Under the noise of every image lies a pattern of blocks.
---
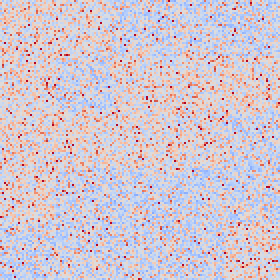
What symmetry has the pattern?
no symmetry
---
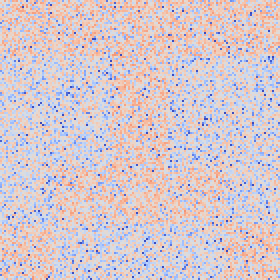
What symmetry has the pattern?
left and right mirror each other
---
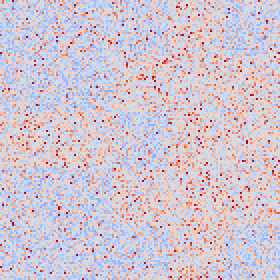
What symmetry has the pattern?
top and bottom mirror each other
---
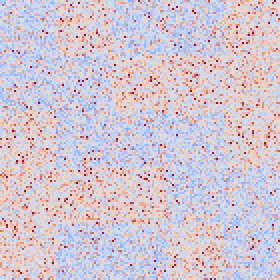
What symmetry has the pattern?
the same after a half turn
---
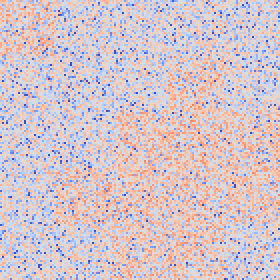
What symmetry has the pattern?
mirrored about the diagonal from the top left
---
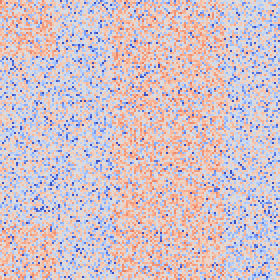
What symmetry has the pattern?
top and bottom mirror each other
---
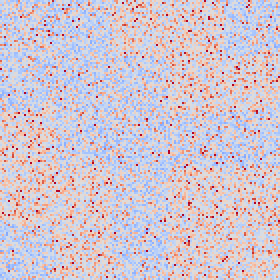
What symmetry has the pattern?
mirrored about the diagonal from the top left
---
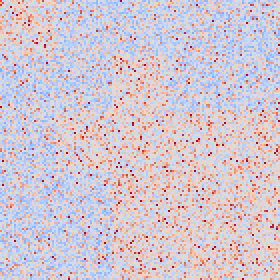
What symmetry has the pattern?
mirrored about the diagonal from the top left
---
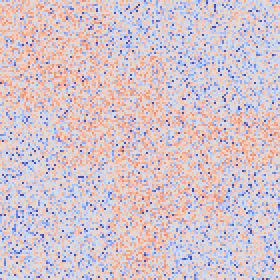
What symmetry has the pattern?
mirrored about the diagonal from the top left
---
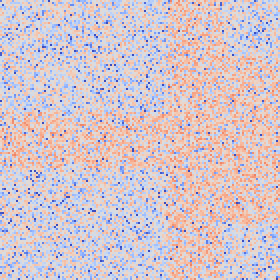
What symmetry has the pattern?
top and bottom mirror each other
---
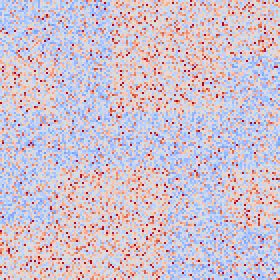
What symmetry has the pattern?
the same after a half turn
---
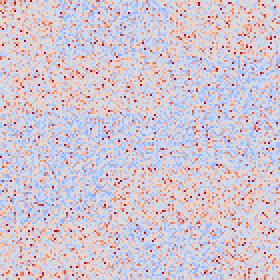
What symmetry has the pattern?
the same after a half turn
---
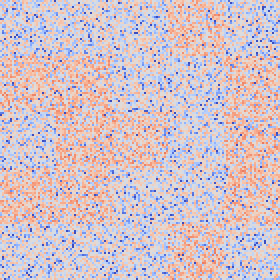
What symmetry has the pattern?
top and bottom mirror each other
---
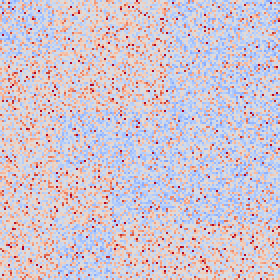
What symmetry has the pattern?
no symmetry
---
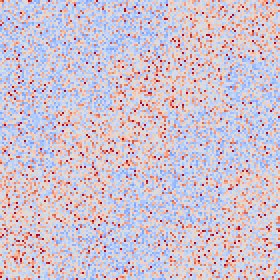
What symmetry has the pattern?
mirrored about the diagonal from the top left
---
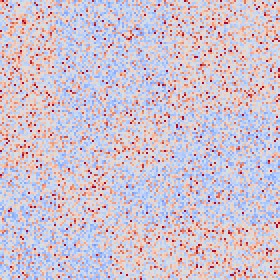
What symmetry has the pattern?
mirrored about the diagonal from the bottom left
